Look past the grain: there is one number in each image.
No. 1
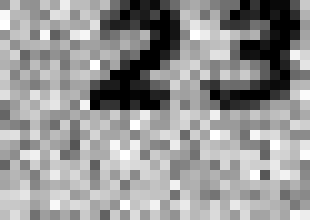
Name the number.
23
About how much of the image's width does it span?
two thirds
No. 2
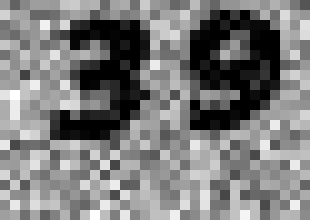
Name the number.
39
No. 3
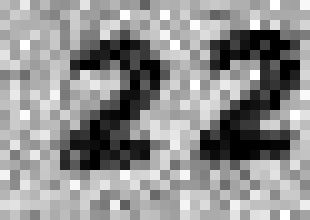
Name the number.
22
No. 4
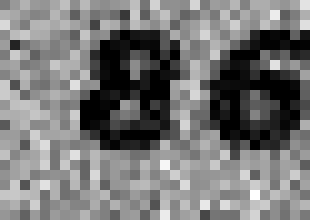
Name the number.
86
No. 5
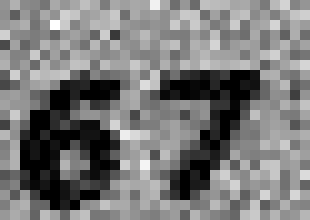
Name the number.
67
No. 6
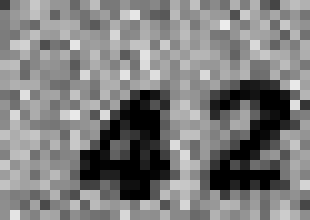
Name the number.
42
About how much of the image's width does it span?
two thirds
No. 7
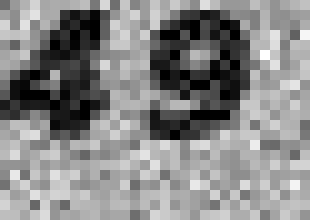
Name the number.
49
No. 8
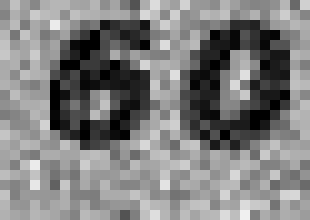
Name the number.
60
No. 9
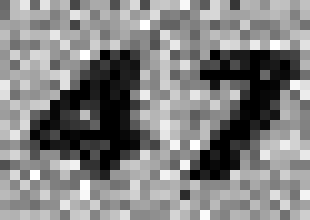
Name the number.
47
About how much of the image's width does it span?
nearly all
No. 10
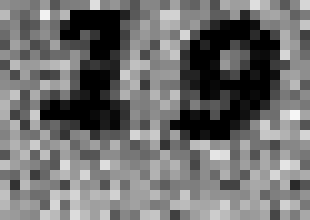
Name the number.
19
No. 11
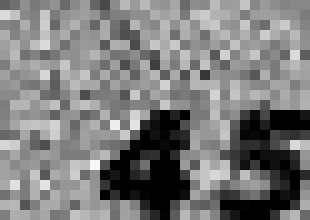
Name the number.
45
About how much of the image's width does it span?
two thirds
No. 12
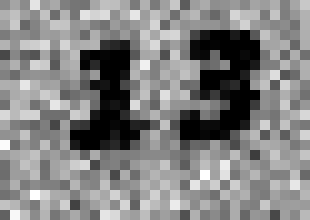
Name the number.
13
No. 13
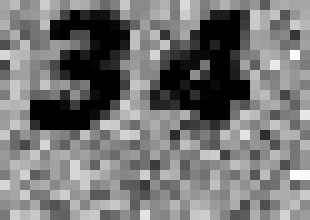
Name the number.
34
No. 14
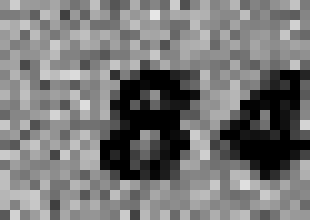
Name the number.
84
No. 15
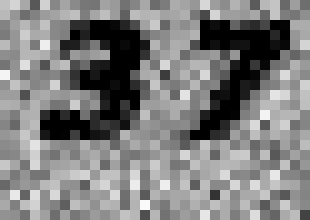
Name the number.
37
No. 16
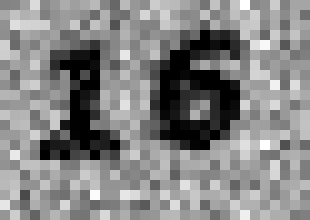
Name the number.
16
